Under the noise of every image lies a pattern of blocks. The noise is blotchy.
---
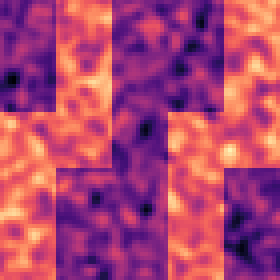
the same after a half turn
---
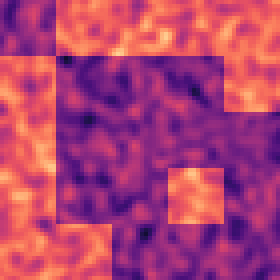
mirrored about the diagonal from the top left
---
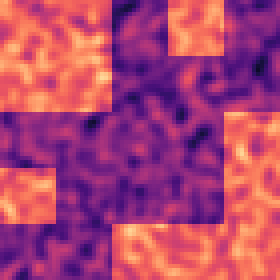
mirrored about the diagonal from the top left
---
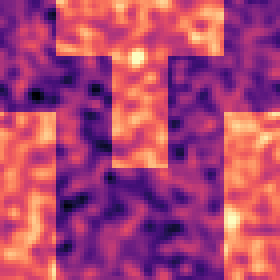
left and right mirror each other
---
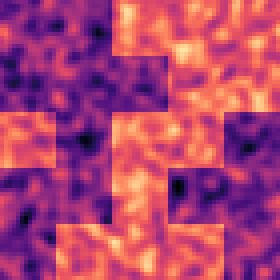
no symmetry
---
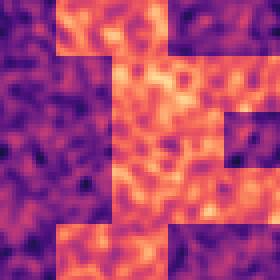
top and bottom mirror each other
